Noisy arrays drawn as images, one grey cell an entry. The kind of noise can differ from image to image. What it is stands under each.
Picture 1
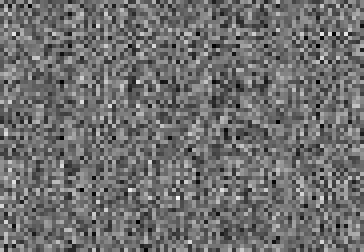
low rank plus noise
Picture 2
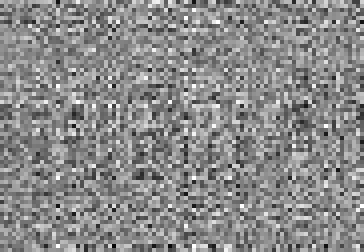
low rank plus noise
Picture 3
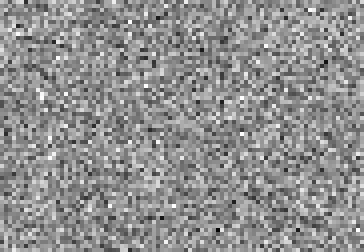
independent entries
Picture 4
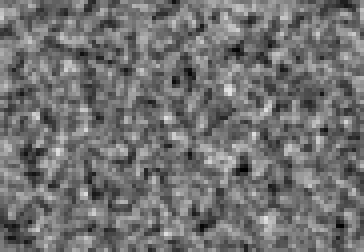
blotchy
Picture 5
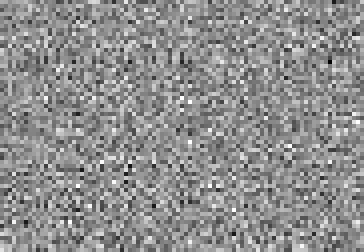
low rank plus noise
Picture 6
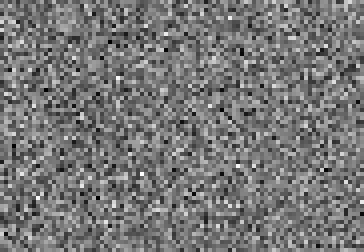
independent entries
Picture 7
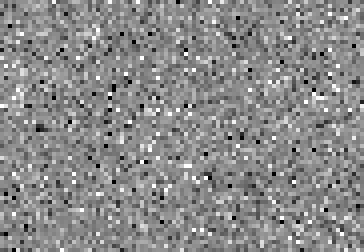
heavy tails
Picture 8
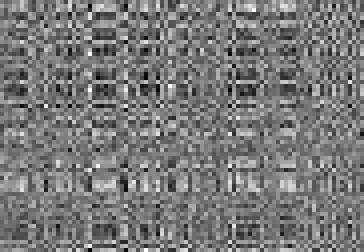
low rank plus noise
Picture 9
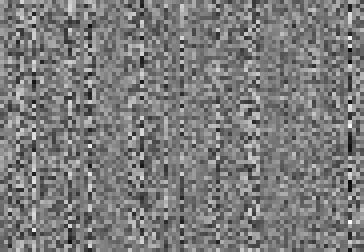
columns of uneven size
